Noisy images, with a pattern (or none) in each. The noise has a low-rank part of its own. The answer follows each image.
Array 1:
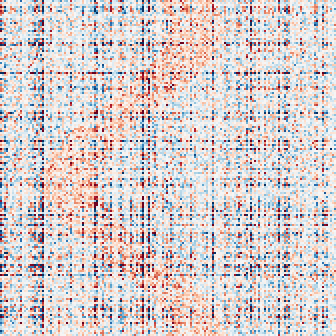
a wavy band
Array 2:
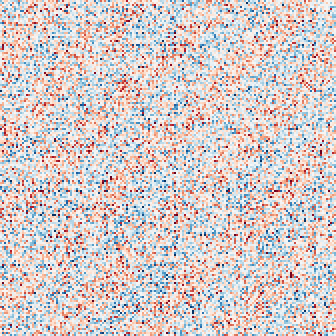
diagonal stripes
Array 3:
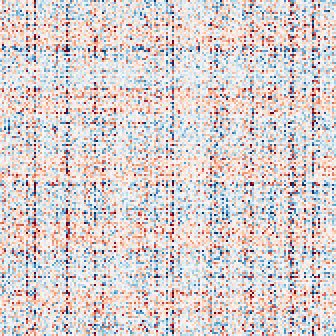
horizontal stripes
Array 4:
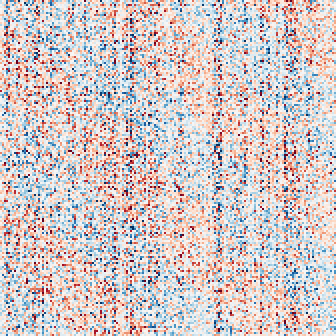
diagonal stripes
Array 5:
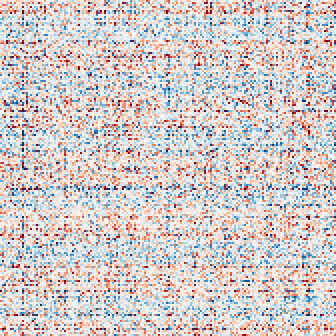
horizontal stripes
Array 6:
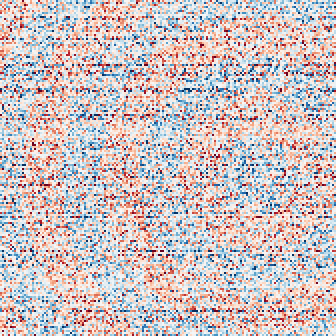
rings round one point
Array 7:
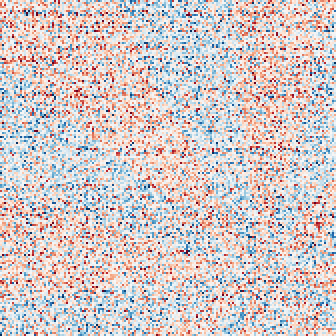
spokes from one point
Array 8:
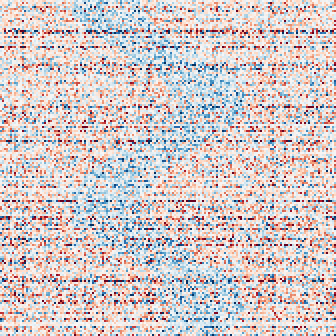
a wavy band
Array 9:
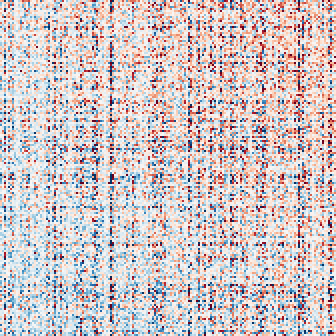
a smooth slope
